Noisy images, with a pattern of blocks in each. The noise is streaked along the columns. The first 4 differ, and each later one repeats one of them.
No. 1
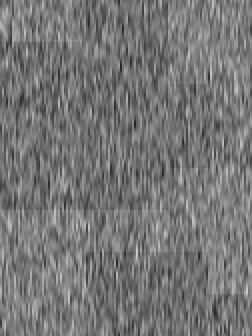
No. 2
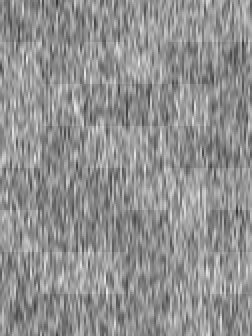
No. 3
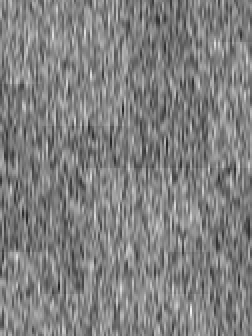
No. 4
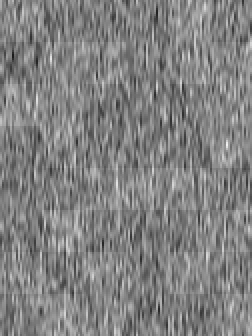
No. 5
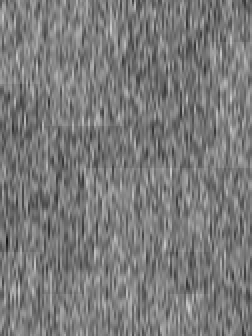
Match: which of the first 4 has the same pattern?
3
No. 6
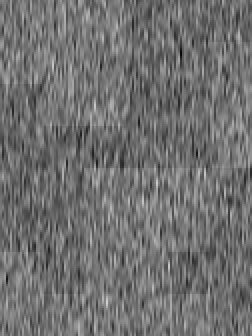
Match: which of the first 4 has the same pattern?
3
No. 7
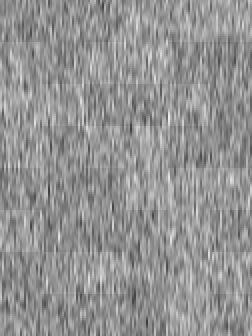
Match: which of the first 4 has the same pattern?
2
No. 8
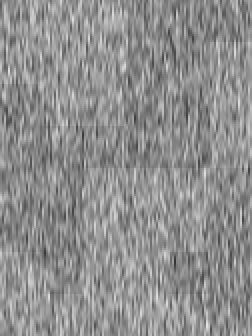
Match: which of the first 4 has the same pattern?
3
